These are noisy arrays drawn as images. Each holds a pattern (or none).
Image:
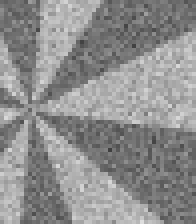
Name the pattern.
spokes from one point
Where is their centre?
middle left
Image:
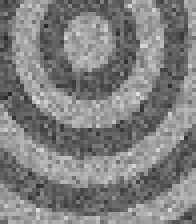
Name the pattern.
rings round one point
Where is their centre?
top middle
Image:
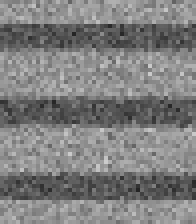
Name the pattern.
horizontal stripes
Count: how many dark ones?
3
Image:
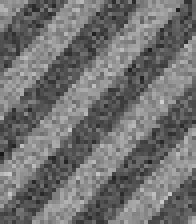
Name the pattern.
diagonal stripes
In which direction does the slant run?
bottom left to top right
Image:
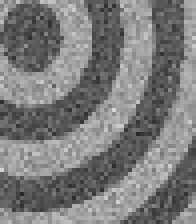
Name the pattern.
rings round one point
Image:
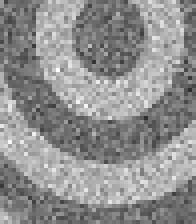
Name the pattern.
rings round one point
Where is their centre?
top middle
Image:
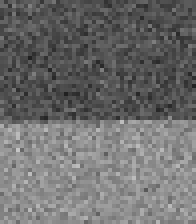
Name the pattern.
a sharp edge
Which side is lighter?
bottom
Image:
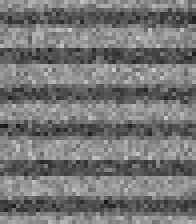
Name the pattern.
horizontal stripes
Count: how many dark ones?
6
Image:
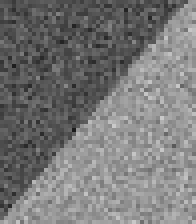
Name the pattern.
a sharp edge
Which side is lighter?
bottom right
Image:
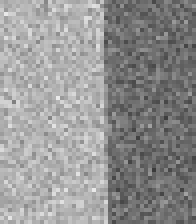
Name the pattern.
a sharp edge
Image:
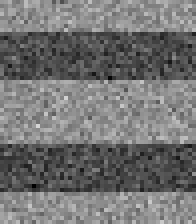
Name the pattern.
horizontal stripes
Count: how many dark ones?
2
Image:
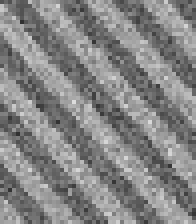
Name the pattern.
diagonal stripes
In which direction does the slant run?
top left to bottom right
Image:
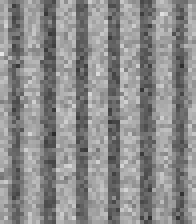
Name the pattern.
vertical stripes
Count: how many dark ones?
6
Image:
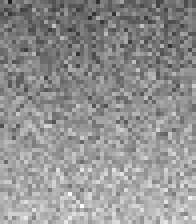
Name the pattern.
a smooth slope
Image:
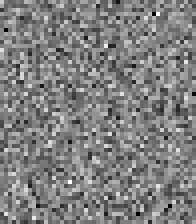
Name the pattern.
only noise
